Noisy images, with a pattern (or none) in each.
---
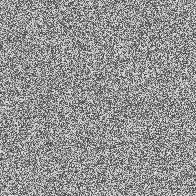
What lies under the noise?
only noise
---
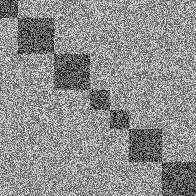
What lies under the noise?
blocks along the diagonal
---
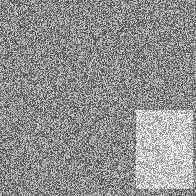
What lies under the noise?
one block
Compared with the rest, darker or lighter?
lighter
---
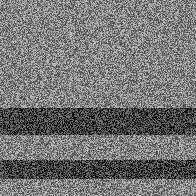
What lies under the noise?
bands of rows
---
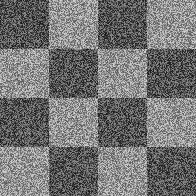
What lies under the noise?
a checkerboard
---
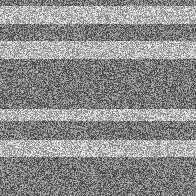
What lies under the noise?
bands of rows
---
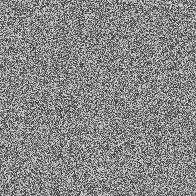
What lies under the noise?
only noise
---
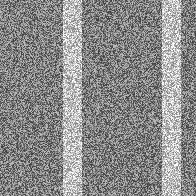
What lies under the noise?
bands of columns
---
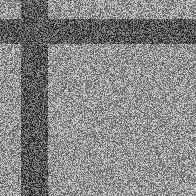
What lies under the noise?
bands of rows crossing bands of columns
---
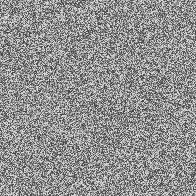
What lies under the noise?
only noise
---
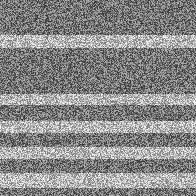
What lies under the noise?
bands of rows
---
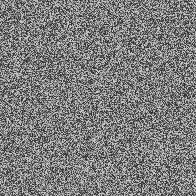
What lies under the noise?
only noise
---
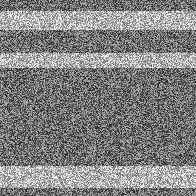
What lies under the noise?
bands of rows
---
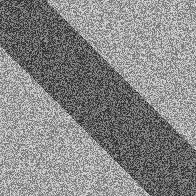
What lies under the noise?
a diagonal band
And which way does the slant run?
top left to bottom right
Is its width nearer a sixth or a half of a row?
a half
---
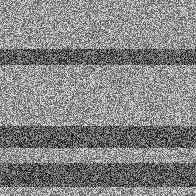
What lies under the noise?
bands of rows
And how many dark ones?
3
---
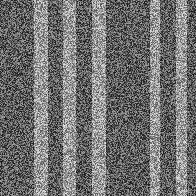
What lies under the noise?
bands of columns
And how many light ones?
5
